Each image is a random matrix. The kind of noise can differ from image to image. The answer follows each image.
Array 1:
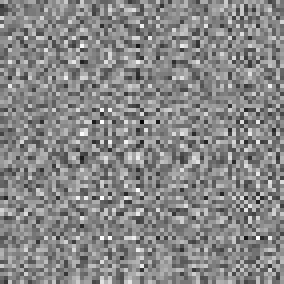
low rank plus noise
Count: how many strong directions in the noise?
two
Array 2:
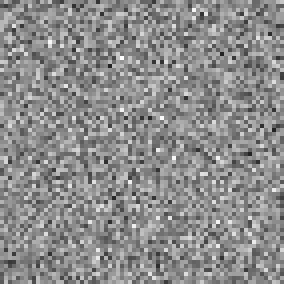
independent entries
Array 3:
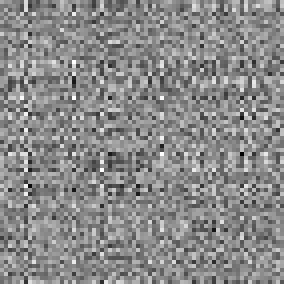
low rank plus noise
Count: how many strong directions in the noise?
two
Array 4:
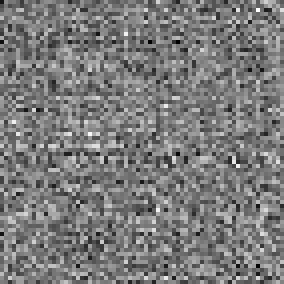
low rank plus noise
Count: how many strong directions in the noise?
three or four
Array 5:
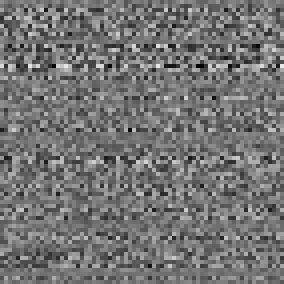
rows of uneven size
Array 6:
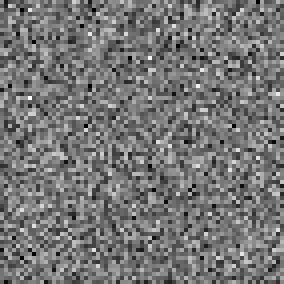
independent entries
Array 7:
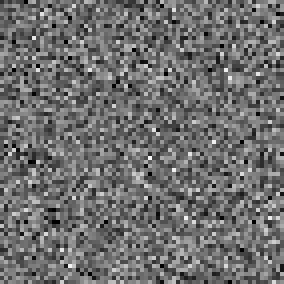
independent entries
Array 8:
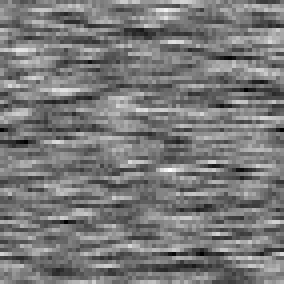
streaked along the rows
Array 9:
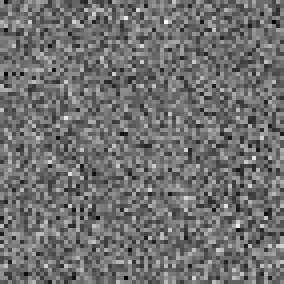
independent entries
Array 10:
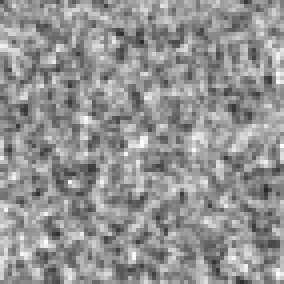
blotchy
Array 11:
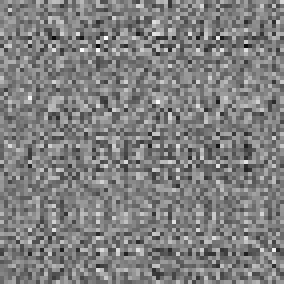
low rank plus noise
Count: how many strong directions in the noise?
three or four
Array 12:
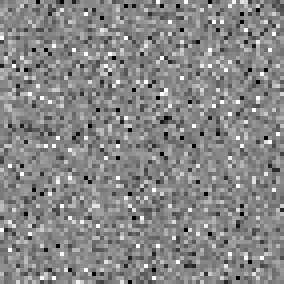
heavy tails
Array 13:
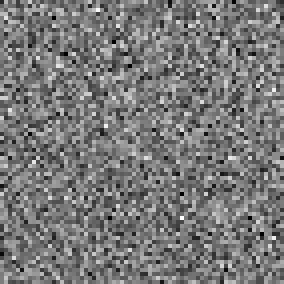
independent entries
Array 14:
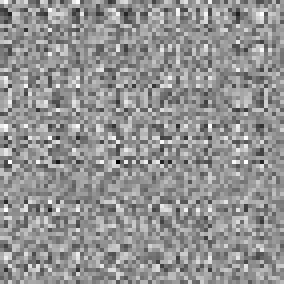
low rank plus noise
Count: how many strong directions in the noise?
two
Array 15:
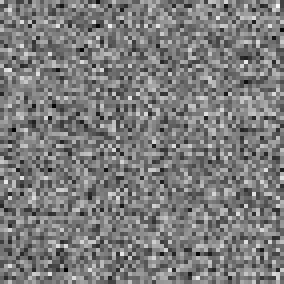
low rank plus noise
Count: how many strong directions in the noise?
five to eight
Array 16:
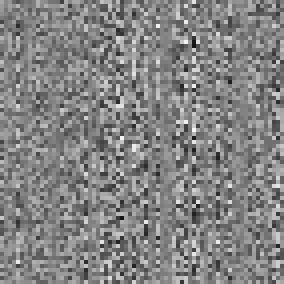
columns of uneven size
